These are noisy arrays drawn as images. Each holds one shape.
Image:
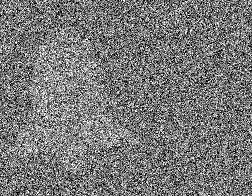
bell
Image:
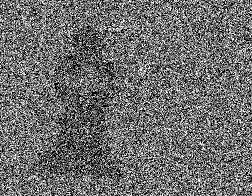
chess bishop
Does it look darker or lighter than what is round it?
darker
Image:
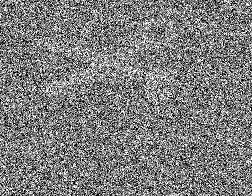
pair of scissors
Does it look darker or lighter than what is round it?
lighter
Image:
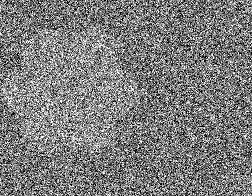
flower
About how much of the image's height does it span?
two thirds
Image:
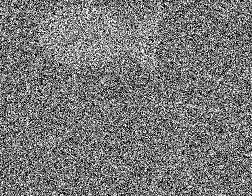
fish
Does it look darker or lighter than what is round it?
lighter
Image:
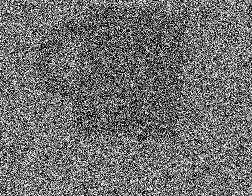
cup
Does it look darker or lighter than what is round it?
darker
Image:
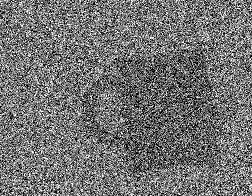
cup
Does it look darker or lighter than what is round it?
darker
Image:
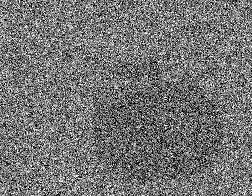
apple
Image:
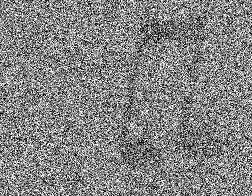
pair of musical notes
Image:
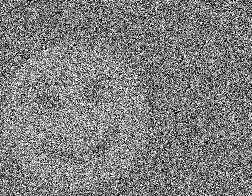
smiling face
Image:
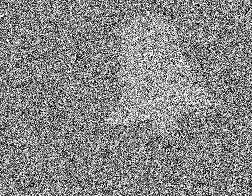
bell
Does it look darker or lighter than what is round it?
lighter
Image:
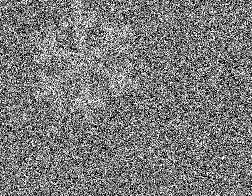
snowflake
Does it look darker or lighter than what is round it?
lighter
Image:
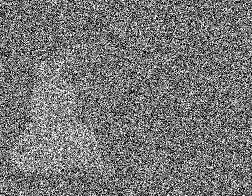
chess pawn
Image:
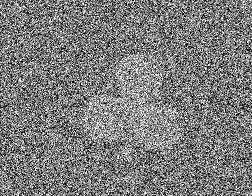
club
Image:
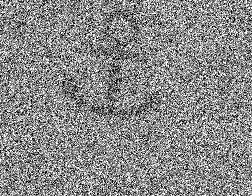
anchor
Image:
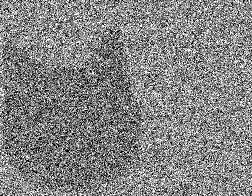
cat's head
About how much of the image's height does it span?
nearly all
